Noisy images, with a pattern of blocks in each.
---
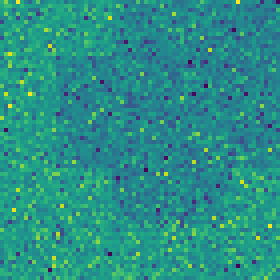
mirrored about the diagonal from the bottom left
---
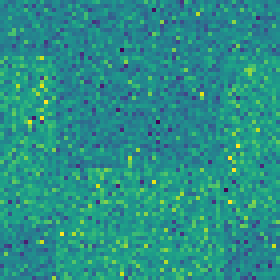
left and right mirror each other
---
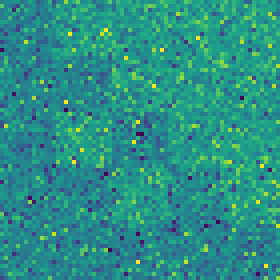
mirrored about the diagonal from the bottom left
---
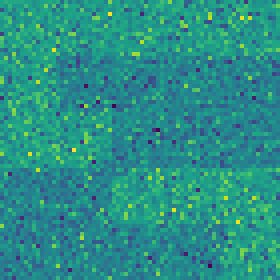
no symmetry
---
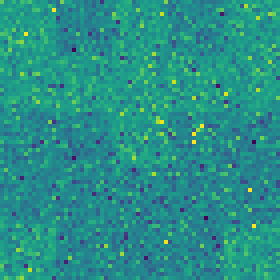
left and right mirror each other
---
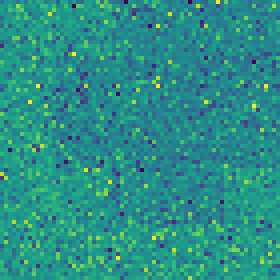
mirrored about the diagonal from the bottom left
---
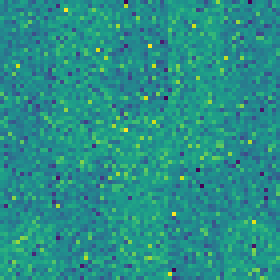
left and right mirror each other
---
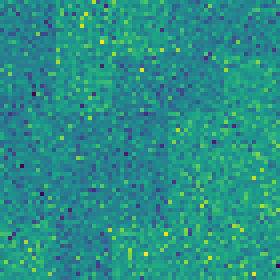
no symmetry
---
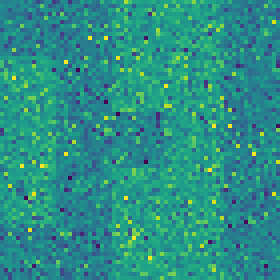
top and bottom mirror each other
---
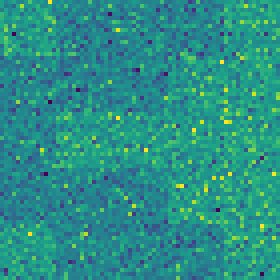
top and bottom mirror each other
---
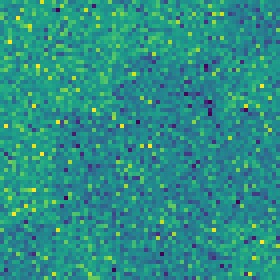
mirrored about the diagonal from the top left
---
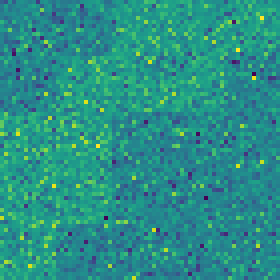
mirrored about the diagonal from the top left
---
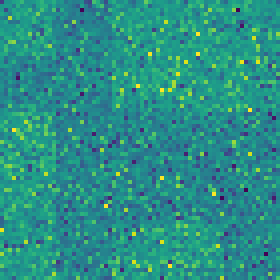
no symmetry
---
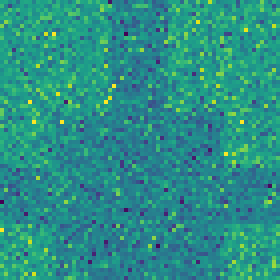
left and right mirror each other
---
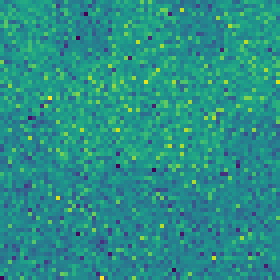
left and right mirror each other
